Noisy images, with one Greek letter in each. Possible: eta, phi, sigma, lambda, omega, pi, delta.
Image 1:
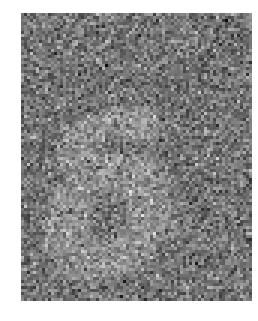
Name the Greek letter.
delta
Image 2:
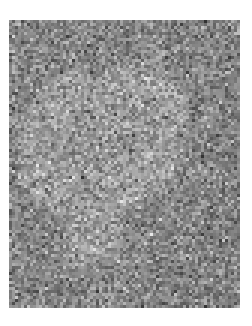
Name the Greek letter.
phi
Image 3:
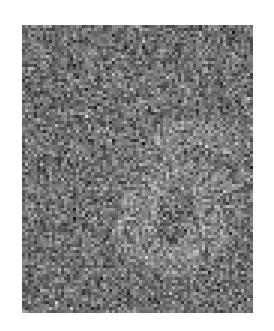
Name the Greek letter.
delta
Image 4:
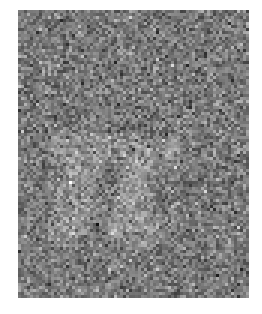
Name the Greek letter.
pi
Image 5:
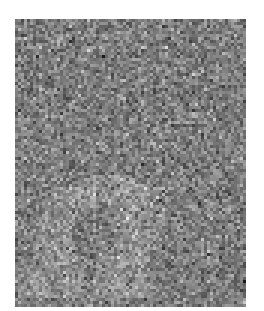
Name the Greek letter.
omega
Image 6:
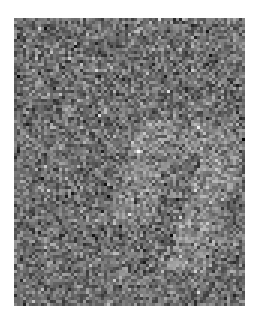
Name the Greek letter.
eta
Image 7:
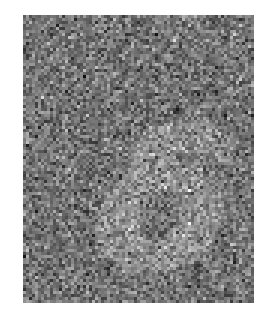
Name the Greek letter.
delta
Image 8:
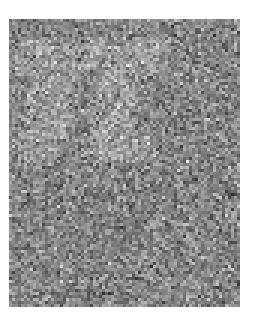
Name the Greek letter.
pi
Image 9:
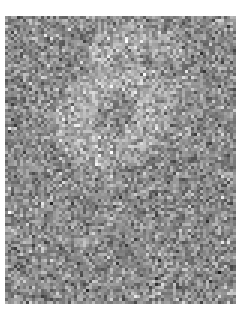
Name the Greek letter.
delta
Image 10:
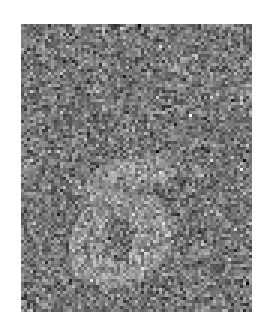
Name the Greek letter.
delta
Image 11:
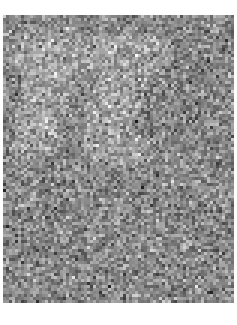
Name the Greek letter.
pi
